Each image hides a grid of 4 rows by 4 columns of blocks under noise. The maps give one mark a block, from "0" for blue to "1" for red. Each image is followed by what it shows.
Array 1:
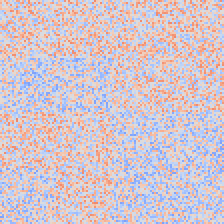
1 1 1 1
0 0 1 1
1 1 0 0
0 1 0 0
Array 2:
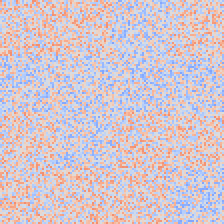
1 1 0 1
0 0 0 0
1 0 1 1
1 1 1 0
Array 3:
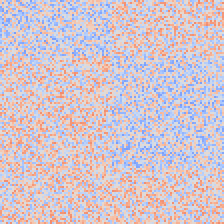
0 0 1 1
1 1 0 0
1 1 0 0
1 1 1 1
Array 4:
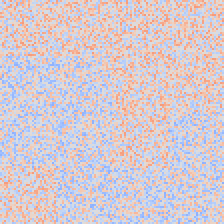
1 1 1 1
0 0 1 1
0 0 1 0
1 0 0 0
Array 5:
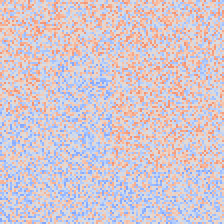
1 1 1 1
1 0 1 1
0 0 1 1
0 0 0 0
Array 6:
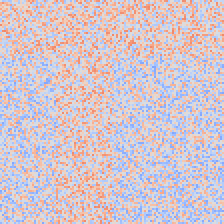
1 1 1 1
0 1 0 0
0 1 0 0
0 1 0 0
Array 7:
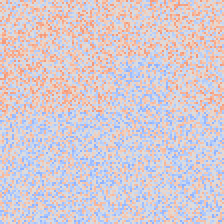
1 1 1 1
1 1 0 1
0 0 0 0
0 0 0 0
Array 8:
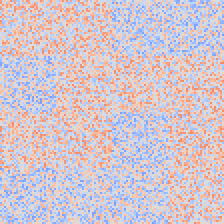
1 1 0 0
0 1 1 1
1 1 0 1
0 0 0 1
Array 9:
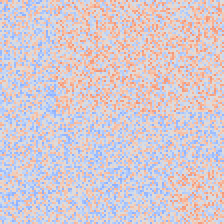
0 1 1 1
0 1 1 1
0 0 0 0
0 0 0 1
